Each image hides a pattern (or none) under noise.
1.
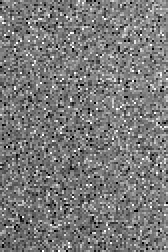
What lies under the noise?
a smooth slope
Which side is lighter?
top right
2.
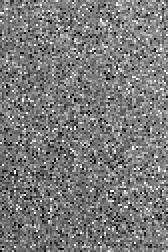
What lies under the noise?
a smooth slope
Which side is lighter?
top right
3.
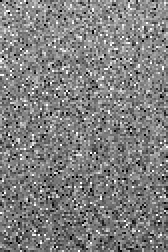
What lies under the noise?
a smooth slope
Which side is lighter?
top
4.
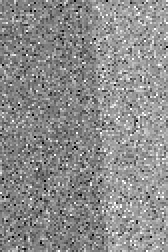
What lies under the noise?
a sharp edge
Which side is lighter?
right
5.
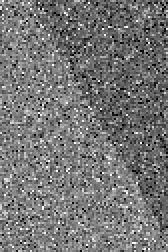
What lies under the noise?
a sharp edge
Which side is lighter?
bottom left
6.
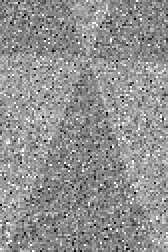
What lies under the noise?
spokes from one point
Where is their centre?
top middle
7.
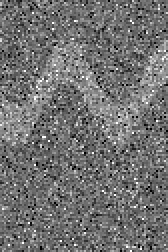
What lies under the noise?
a wavy band
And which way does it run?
left to right
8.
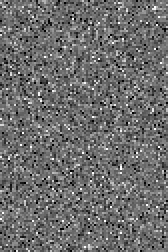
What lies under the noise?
only noise
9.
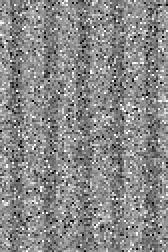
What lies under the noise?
vertical stripes
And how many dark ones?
5
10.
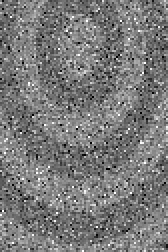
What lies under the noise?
rings round one point
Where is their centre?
top middle
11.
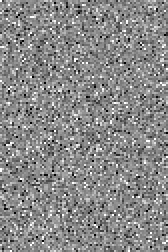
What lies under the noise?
only noise
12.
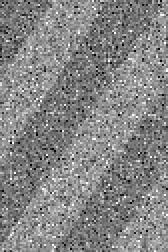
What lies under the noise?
diagonal stripes
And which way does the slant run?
bottom left to top right
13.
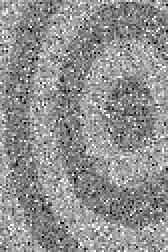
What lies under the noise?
rings round one point
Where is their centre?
middle right
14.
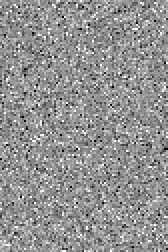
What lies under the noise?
only noise
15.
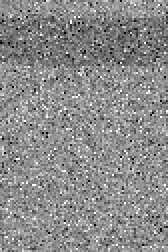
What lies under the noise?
one horizontal stripe
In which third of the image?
top
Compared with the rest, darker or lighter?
darker
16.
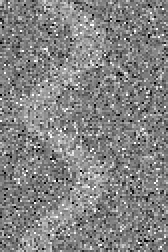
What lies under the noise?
a wavy band
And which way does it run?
top to bottom
